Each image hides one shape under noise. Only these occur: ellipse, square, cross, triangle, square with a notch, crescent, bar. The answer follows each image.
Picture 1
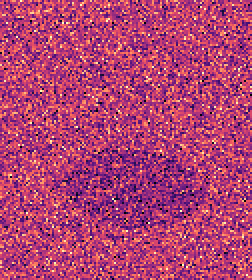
ellipse
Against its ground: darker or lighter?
darker
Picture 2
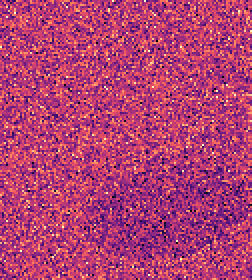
ellipse
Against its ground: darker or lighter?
darker
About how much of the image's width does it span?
two thirds
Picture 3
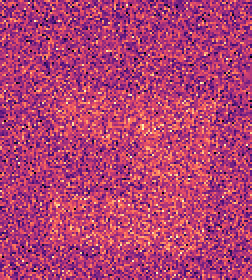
square with a notch
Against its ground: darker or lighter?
lighter
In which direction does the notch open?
left
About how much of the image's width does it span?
two thirds
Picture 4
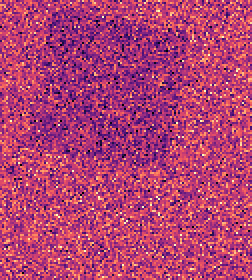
square
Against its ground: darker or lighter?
darker
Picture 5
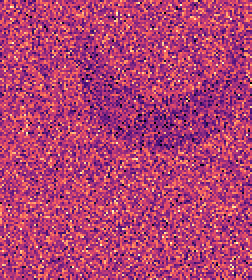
crescent
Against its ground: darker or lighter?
darker
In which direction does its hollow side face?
up
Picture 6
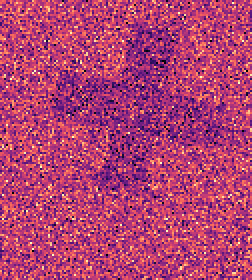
cross
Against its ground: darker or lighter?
darker
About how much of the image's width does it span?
two thirds
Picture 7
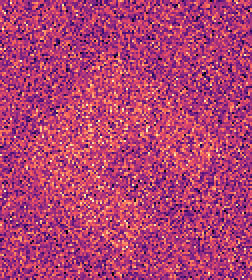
square with a notch
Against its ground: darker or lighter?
lighter
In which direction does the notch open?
down and right
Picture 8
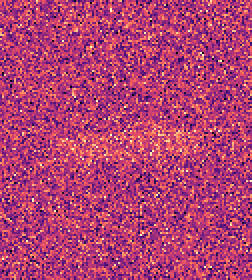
bar
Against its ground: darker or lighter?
lighter
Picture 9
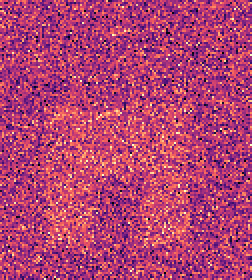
square with a notch
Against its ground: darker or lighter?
lighter
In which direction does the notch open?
down
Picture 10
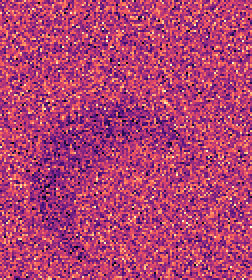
crescent
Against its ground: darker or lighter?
darker
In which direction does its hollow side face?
down and right
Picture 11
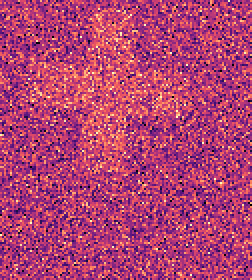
cross
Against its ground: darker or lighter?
lighter
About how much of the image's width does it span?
two thirds
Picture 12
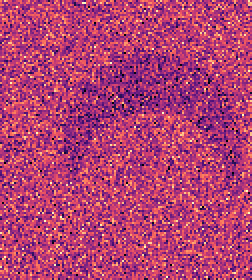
crescent
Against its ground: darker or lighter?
darker
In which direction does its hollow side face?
down
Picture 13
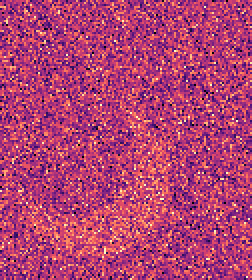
crescent
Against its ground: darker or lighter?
lighter
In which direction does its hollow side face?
up and left
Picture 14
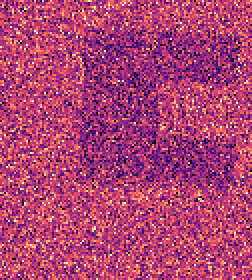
square with a notch
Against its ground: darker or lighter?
darker
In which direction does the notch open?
right
